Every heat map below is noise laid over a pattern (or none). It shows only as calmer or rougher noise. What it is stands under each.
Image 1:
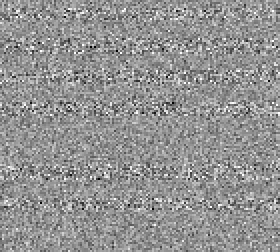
bands of rows
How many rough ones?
6
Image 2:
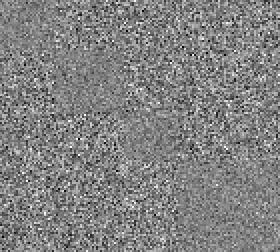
blocks along the diagonal
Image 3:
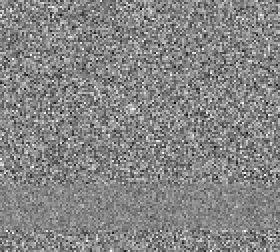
one band of rows
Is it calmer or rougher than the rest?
calmer
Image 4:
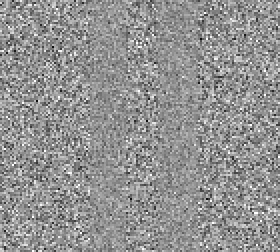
bands of columns
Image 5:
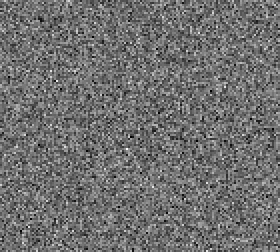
only noise
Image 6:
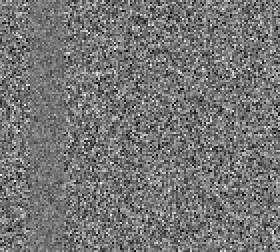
one band of columns
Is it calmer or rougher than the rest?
calmer
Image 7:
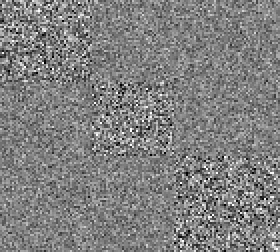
blocks along the diagonal
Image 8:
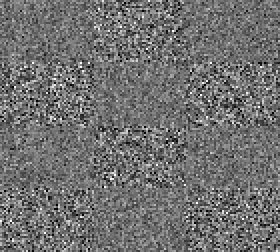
a checkerboard
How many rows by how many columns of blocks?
4 by 3
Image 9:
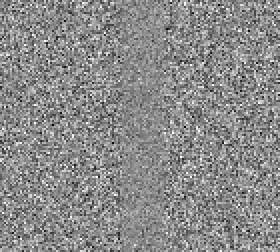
one band of columns
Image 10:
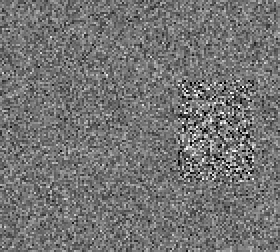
one block
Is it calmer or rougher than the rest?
rougher
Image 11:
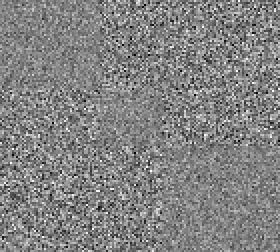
blocks along the diagonal
